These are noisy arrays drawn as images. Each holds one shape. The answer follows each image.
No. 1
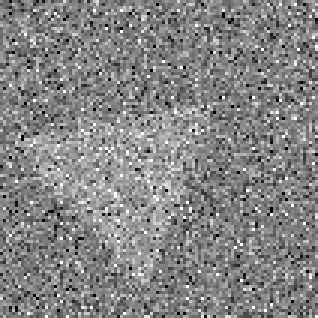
light triangle
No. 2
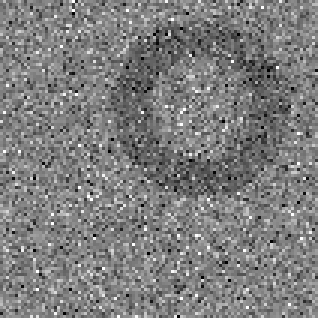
dark ring
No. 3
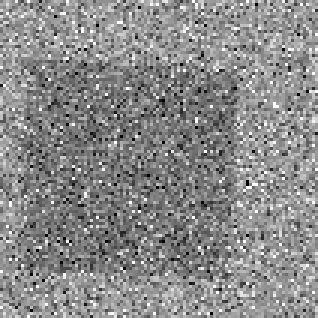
dark square
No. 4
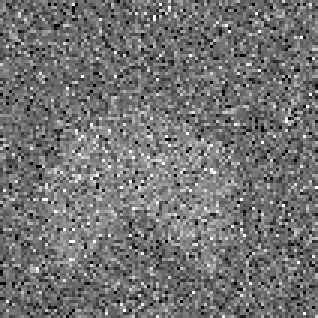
light disc with a wedge cut out
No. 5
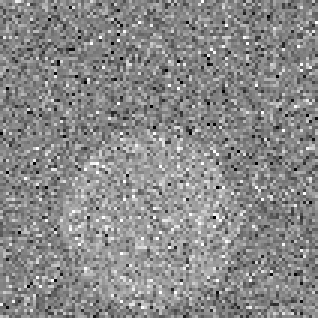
light disc
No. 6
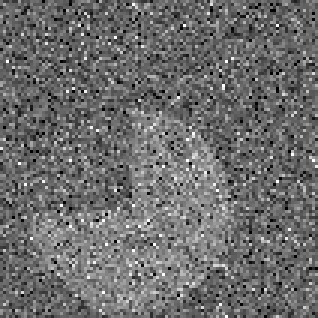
light disc with a wedge cut out
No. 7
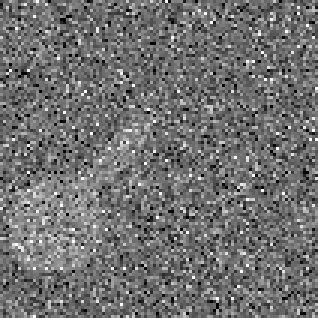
light lollipop
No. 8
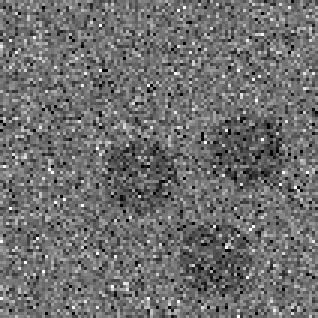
dark three dots
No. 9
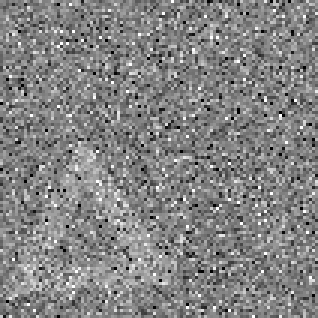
light triangle frame
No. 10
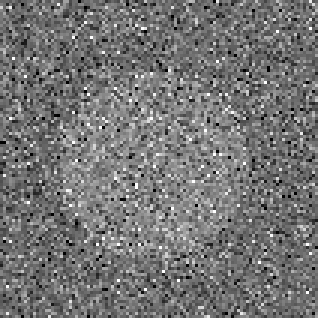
light disc
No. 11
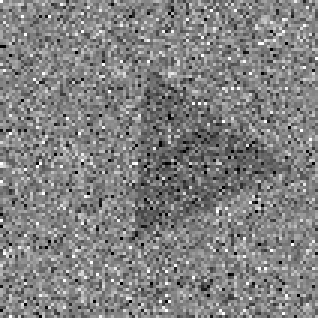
dark triangle
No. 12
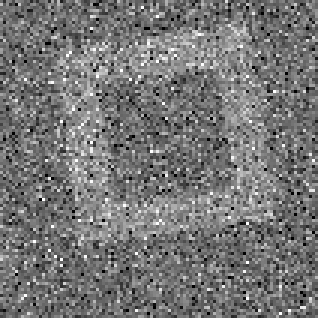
light square frame
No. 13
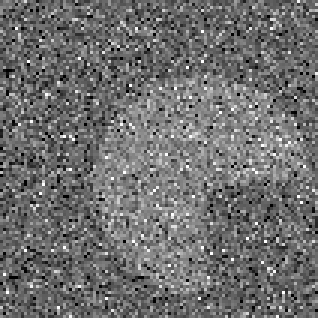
light disc with a wedge cut out
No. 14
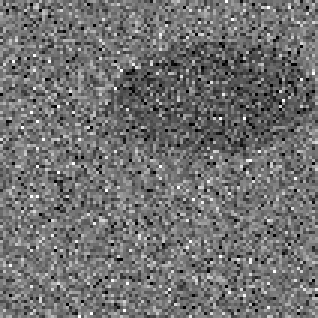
dark ellipse
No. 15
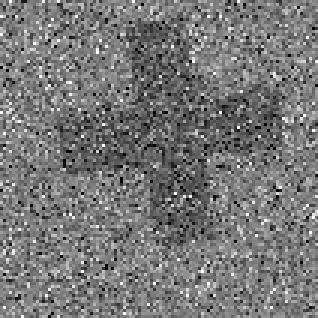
dark cross
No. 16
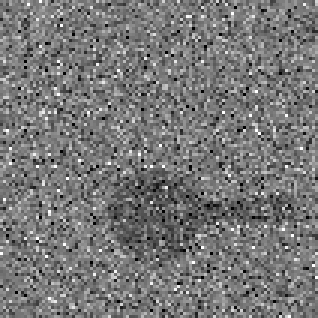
dark lollipop
